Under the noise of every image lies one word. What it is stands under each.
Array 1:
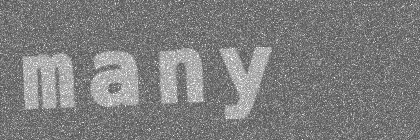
many
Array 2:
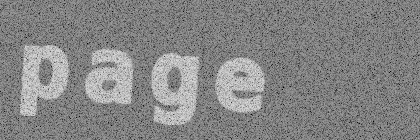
page
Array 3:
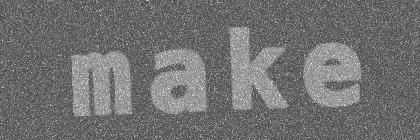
make
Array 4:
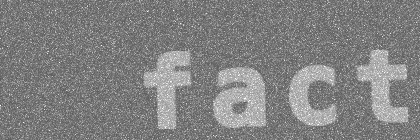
fact
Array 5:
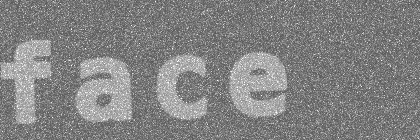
face
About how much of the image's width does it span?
two thirds
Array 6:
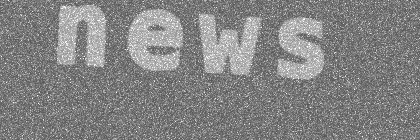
news
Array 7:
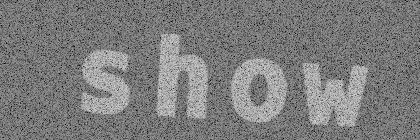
show
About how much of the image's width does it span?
two thirds
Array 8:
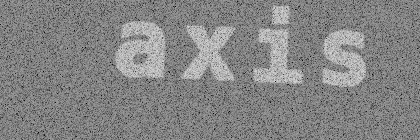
axis
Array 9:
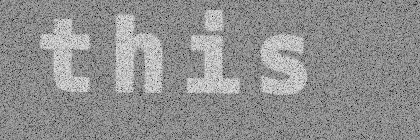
this
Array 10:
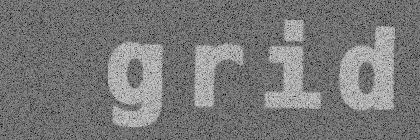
grid
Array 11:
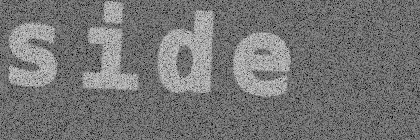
side
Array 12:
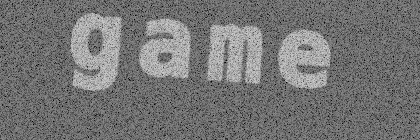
game
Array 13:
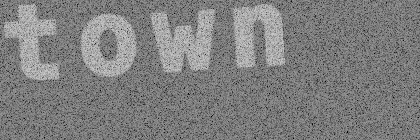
town
